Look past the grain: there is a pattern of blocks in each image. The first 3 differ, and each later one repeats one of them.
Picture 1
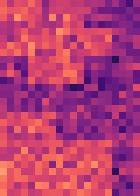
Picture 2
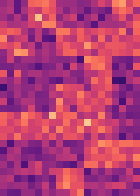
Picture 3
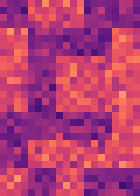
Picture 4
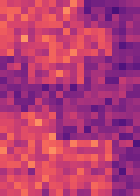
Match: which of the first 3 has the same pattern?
1
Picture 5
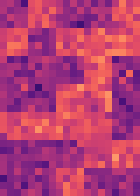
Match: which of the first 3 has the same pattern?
2
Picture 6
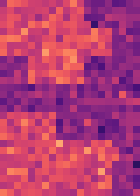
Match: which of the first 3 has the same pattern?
1
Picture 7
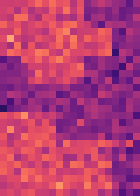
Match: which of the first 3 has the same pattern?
1
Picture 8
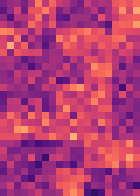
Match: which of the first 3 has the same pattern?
2
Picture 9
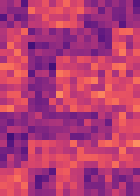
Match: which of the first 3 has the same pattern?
3
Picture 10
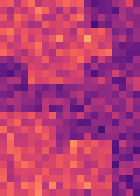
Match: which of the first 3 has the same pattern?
1
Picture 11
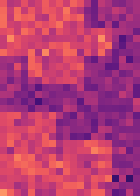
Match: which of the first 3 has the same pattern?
1
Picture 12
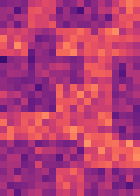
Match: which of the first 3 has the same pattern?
2
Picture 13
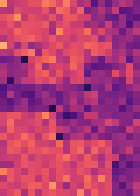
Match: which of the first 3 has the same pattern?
1
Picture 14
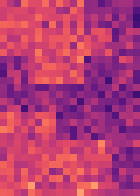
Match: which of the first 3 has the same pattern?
1
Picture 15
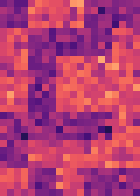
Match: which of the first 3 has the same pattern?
3
